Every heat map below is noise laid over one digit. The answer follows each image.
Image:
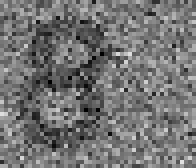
dark 8
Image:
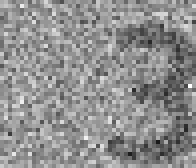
dark 3
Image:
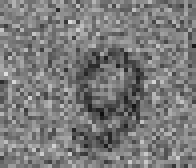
dark 9
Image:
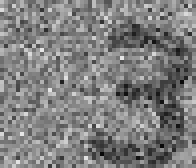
dark 3
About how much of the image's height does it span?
nearly all
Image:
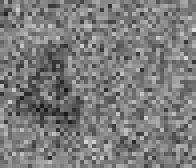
dark 4
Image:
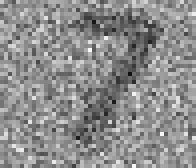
dark 7
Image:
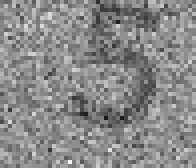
dark 5
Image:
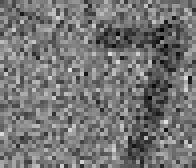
dark 7
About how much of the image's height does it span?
nearly all
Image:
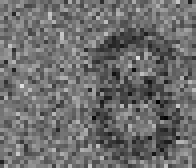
dark 8
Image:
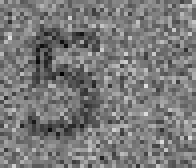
dark 5
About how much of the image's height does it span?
two thirds
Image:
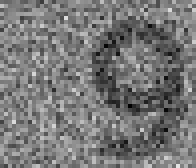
dark 9
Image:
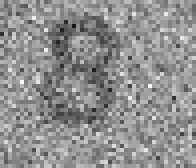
dark 8
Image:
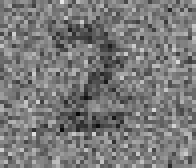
dark 2
